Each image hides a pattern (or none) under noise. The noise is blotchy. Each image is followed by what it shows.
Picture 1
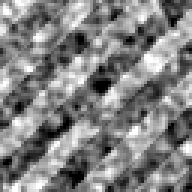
diagonal stripes
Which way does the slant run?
bottom left to top right
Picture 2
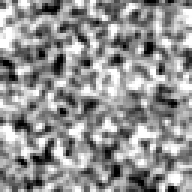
only noise
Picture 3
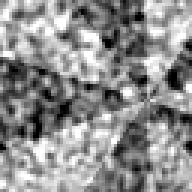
spokes from one point
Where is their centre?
middle right
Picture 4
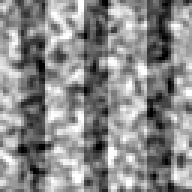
vertical stripes
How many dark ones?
3
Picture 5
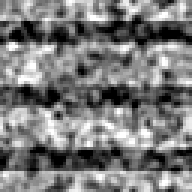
horizontal stripes
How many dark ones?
3
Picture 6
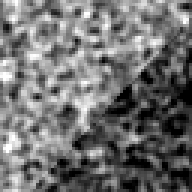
a sharp edge
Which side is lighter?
top left
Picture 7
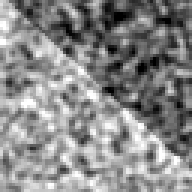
a sharp edge
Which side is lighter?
bottom left
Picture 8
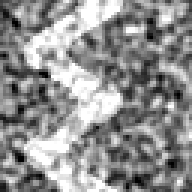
a wavy band
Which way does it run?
top to bottom
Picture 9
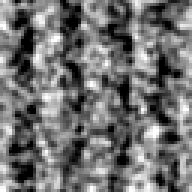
vertical stripes
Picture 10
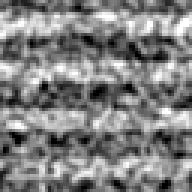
horizontal stripes
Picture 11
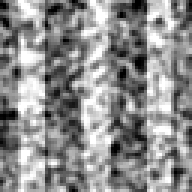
vertical stripes
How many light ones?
3
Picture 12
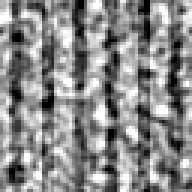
vertical stripes
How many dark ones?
6
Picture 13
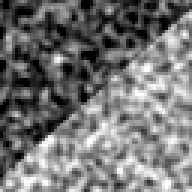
a sharp edge
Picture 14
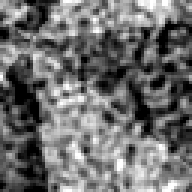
spokes from one point
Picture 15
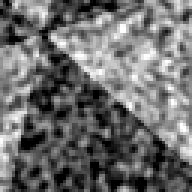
spokes from one point
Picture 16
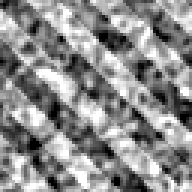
diagonal stripes
